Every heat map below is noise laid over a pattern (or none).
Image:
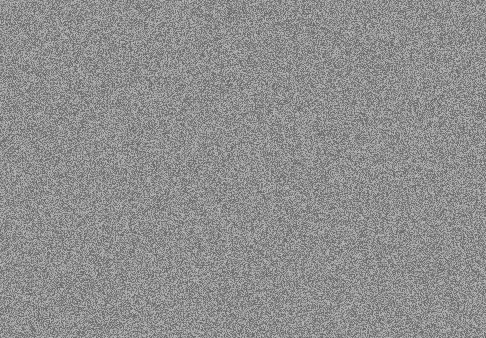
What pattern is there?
only noise
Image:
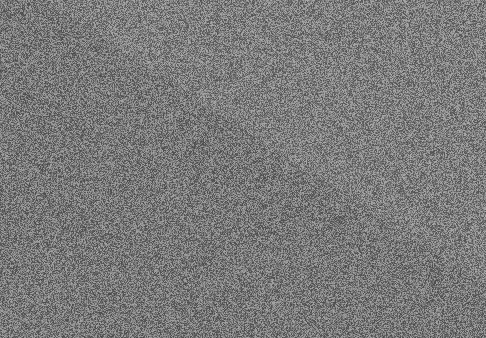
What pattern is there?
a sharp edge
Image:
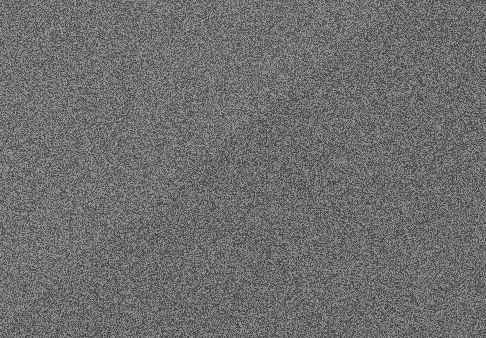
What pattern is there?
a sharp edge
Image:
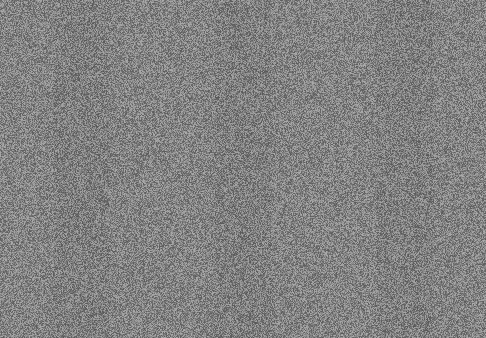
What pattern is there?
vertical stripes
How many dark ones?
3
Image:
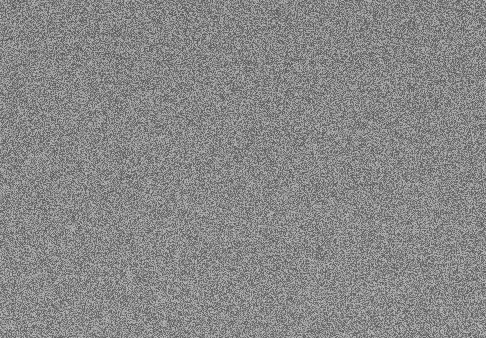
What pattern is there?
a smooth slope
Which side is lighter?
bottom
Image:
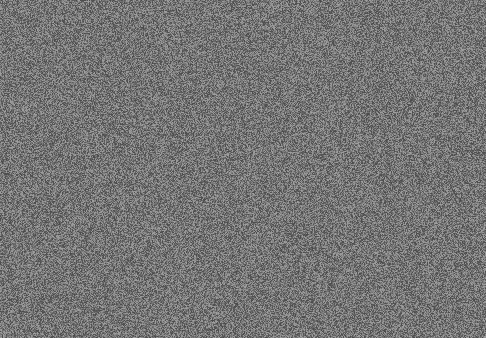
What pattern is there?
only noise
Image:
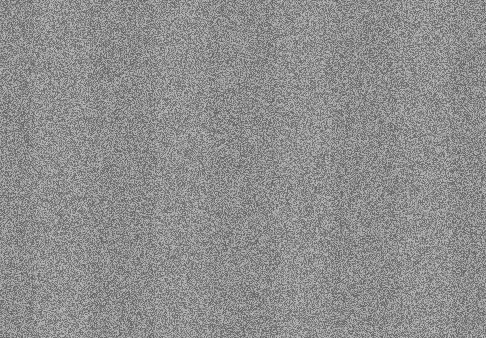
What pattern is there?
vertical stripes
